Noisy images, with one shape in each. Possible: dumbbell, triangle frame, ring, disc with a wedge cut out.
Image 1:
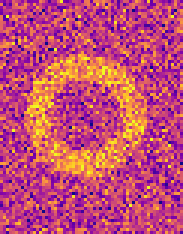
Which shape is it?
ring
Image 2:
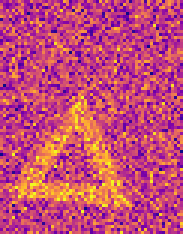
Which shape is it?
triangle frame
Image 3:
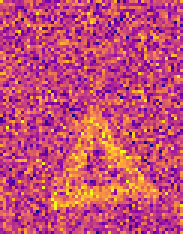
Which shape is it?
triangle frame
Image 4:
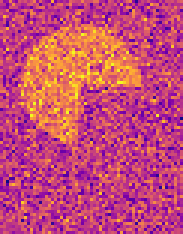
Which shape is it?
disc with a wedge cut out
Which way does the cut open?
down and right
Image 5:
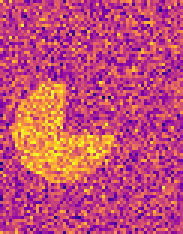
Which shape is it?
disc with a wedge cut out
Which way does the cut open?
up and right
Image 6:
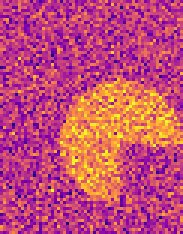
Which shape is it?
disc with a wedge cut out
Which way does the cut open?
down and right
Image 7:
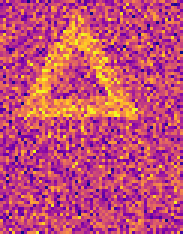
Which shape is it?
triangle frame
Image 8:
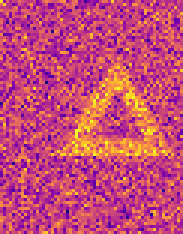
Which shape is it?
triangle frame
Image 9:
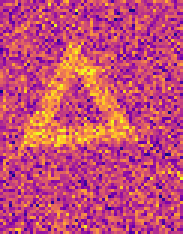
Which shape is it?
triangle frame
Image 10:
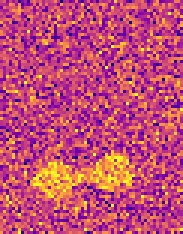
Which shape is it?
dumbbell
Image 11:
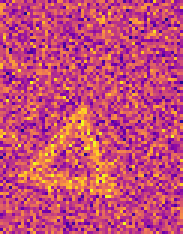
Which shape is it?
triangle frame
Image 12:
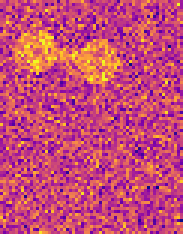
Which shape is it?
dumbbell
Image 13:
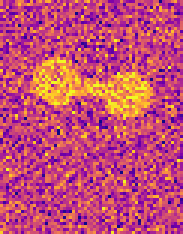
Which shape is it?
dumbbell
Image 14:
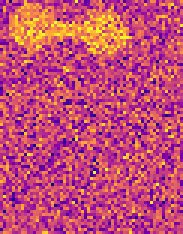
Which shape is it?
dumbbell
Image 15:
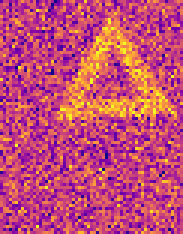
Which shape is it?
triangle frame
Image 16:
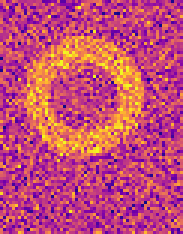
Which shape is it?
ring
